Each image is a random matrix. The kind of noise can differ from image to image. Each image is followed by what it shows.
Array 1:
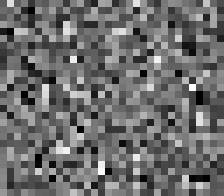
independent entries
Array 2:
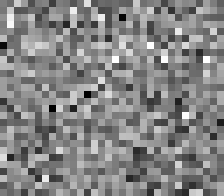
independent entries
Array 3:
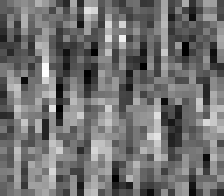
streaked along the columns
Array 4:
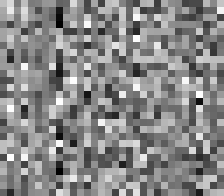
columns of uneven size
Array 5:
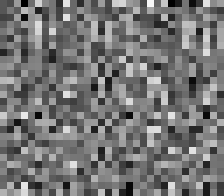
low rank plus noise
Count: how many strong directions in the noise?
two
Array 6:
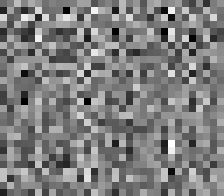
low rank plus noise
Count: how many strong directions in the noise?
one
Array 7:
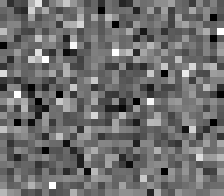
heavy tails
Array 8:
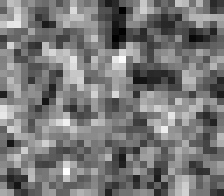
blotchy
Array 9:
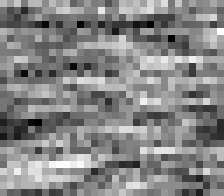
streaked along the rows
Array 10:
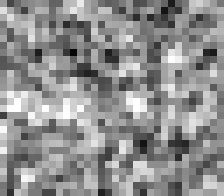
blotchy
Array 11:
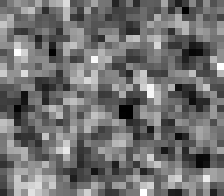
blotchy
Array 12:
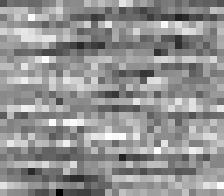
streaked along the rows
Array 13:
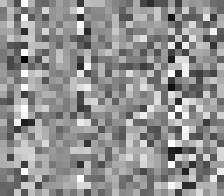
columns of uneven size
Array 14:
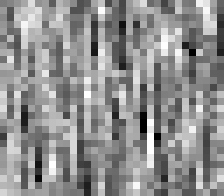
streaked along the columns
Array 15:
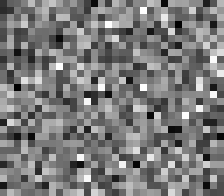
independent entries
